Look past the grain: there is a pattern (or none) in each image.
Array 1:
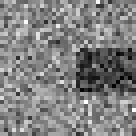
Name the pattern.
one block
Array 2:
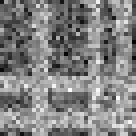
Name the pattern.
bands of rows crossing bands of columns
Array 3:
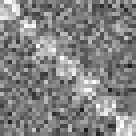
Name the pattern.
blocks along the diagonal
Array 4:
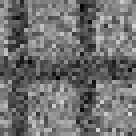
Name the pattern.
bands of rows crossing bands of columns
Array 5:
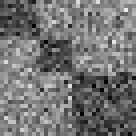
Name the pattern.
blocks along the diagonal
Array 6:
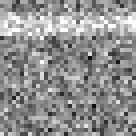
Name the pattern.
one band of rows
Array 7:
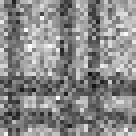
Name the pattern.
bands of rows crossing bands of columns
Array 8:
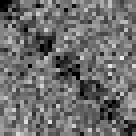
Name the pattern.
blocks along the diagonal
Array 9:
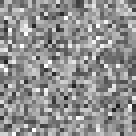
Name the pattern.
only noise
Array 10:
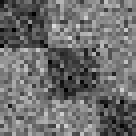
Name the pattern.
blocks along the diagonal
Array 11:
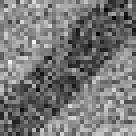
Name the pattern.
a diagonal band
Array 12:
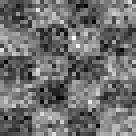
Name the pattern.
a checkerboard
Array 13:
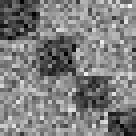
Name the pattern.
blocks along the diagonal
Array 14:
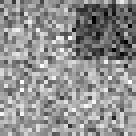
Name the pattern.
one block
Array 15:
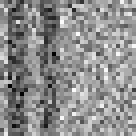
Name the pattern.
bands of columns
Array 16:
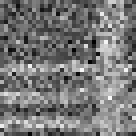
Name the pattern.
bands of rows crossing bands of columns
